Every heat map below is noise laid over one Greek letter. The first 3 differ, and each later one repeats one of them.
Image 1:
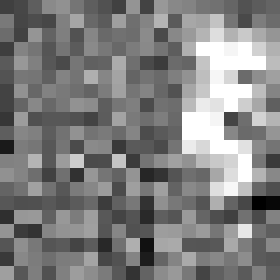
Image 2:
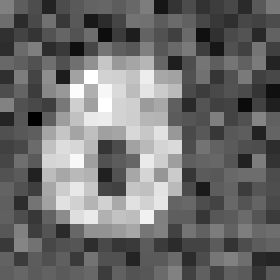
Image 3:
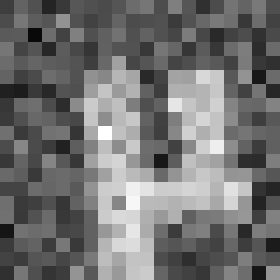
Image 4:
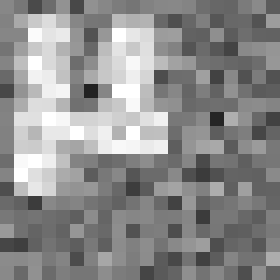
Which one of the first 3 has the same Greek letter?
3
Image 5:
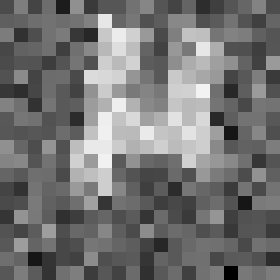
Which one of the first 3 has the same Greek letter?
3
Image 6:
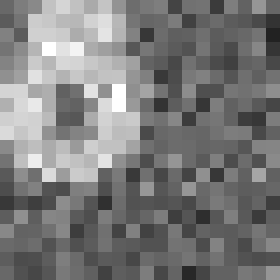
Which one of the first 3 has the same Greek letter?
2
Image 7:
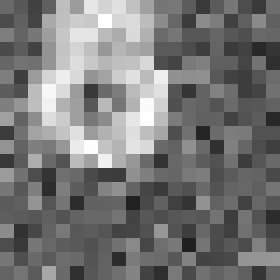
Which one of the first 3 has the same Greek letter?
2
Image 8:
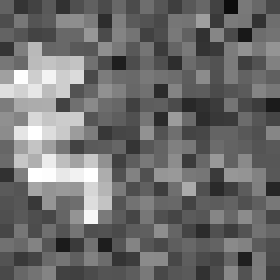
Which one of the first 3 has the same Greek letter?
1
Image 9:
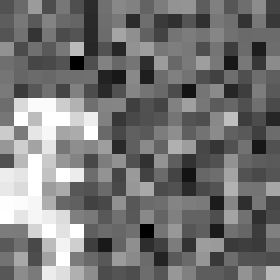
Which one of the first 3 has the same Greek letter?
1
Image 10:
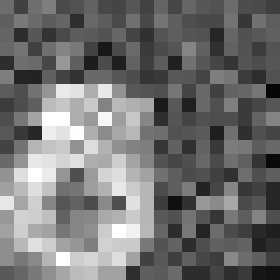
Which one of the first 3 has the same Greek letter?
2
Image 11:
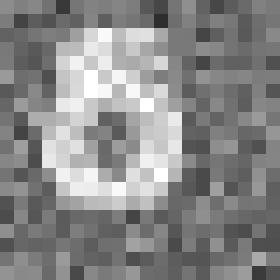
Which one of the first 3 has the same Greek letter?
2
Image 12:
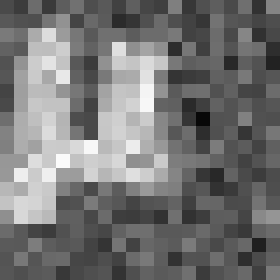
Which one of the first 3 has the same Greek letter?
3
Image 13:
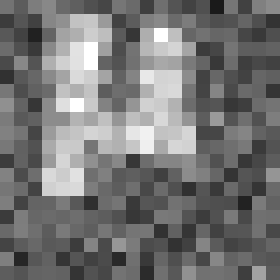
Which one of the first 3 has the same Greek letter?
3
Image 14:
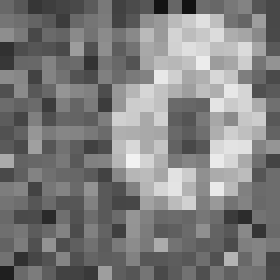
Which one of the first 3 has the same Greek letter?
2
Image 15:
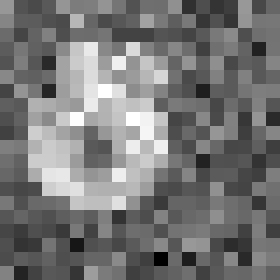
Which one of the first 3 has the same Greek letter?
2
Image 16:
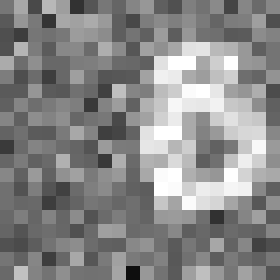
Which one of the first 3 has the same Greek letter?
2
